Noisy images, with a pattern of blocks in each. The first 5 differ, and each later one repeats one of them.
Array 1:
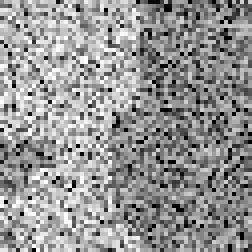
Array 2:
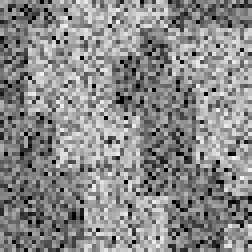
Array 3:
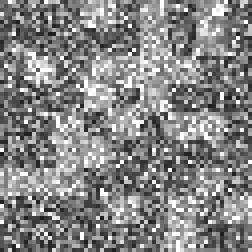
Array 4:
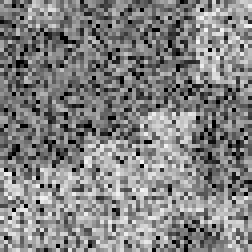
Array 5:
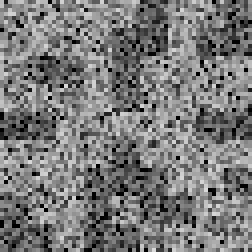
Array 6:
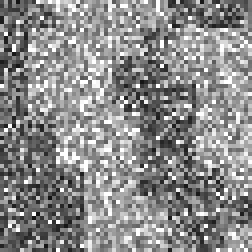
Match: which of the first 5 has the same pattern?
2
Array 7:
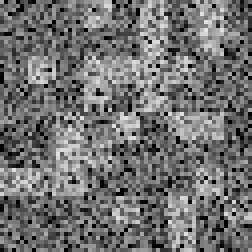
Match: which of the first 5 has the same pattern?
3
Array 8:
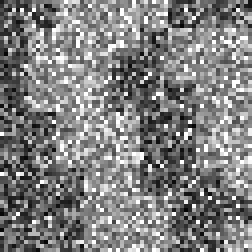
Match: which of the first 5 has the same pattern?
2
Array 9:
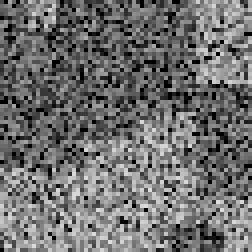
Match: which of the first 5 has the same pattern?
4
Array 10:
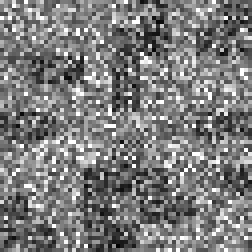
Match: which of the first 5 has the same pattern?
5
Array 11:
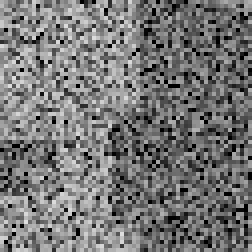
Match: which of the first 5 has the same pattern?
1
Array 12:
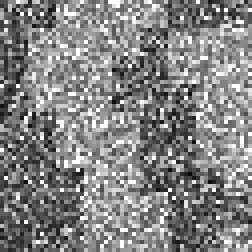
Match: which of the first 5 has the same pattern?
2
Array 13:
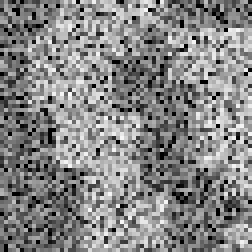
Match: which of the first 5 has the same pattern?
2
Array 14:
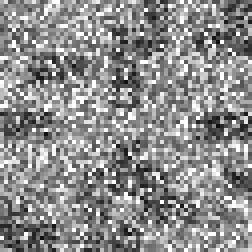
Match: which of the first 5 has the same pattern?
5
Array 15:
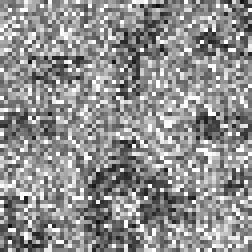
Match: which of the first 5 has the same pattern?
5
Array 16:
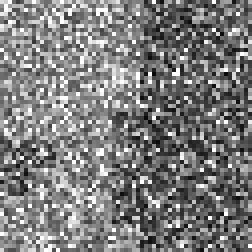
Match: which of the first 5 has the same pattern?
1
